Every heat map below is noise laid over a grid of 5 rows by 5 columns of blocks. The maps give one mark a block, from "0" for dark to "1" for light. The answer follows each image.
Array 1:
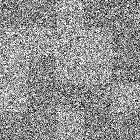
00100
11110
10110
10001
00100
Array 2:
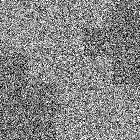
11110
11100
01110
00111
00111
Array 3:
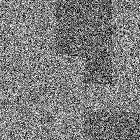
11001
11001
11101
11111
11100
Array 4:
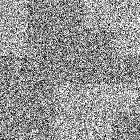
10011
10001
00000
00111
00110
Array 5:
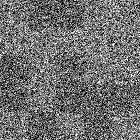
10011
11111
01011
01000
10101
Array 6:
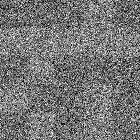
00010
11111
01000
10010
01010
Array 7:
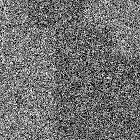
10011
11001
11000
11000
11000
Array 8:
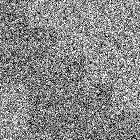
01111
00111
00011
10001
10000
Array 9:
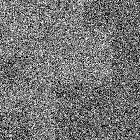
11100
11110
01110
11000
01000
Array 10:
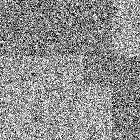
00001
00001
11100
11110
11110
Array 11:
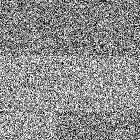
00000
00000
11111
11111
11000
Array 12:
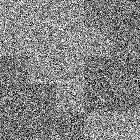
11100
11110
01100
00100
00011
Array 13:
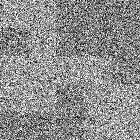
11000
01000
11110
11011
00011
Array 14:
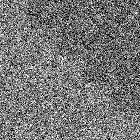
10000
11000
11100
11110
11111
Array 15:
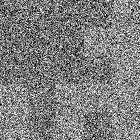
00001
00011
00001
10111
10101
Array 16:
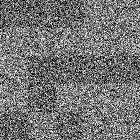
00011
11111
10000
10111
01011
